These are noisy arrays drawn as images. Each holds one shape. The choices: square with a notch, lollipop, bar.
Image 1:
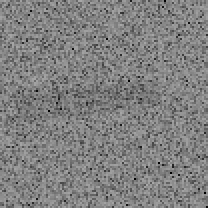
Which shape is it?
bar
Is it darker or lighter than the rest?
darker
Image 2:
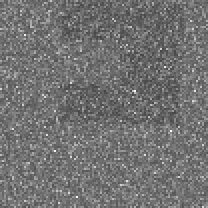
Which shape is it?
square with a notch
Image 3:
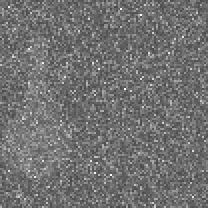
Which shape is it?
lollipop
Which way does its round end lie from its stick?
down
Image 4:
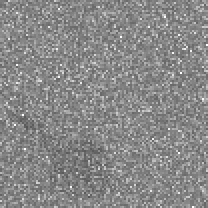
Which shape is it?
lollipop
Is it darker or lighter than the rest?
darker
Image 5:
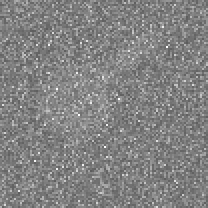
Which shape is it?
lollipop
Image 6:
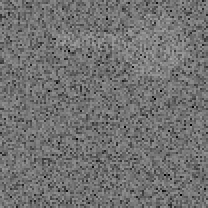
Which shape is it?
lollipop
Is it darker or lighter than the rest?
lighter
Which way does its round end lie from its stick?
right
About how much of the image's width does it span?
two thirds
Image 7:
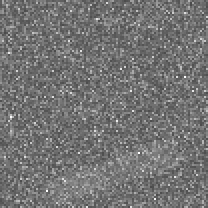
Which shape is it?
bar
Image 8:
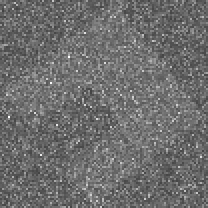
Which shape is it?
square with a notch
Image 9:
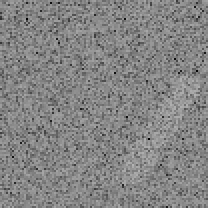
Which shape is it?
bar
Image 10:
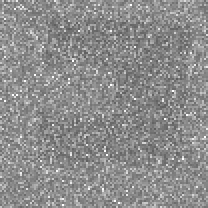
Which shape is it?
square with a notch
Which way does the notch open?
left
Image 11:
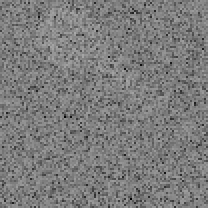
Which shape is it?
lollipop
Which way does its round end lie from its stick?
up and left
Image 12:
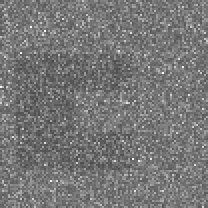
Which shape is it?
square with a notch
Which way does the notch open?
right
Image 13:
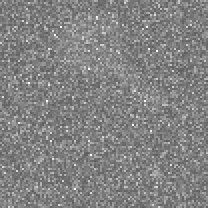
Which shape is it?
lollipop
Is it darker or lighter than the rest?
lighter
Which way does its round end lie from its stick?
up and left
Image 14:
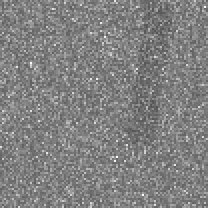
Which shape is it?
bar
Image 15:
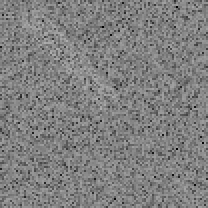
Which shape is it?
bar
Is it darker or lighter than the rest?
lighter
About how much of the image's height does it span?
half
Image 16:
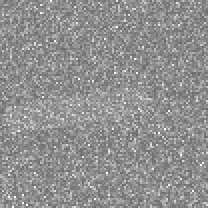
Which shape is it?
bar
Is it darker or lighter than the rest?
lighter
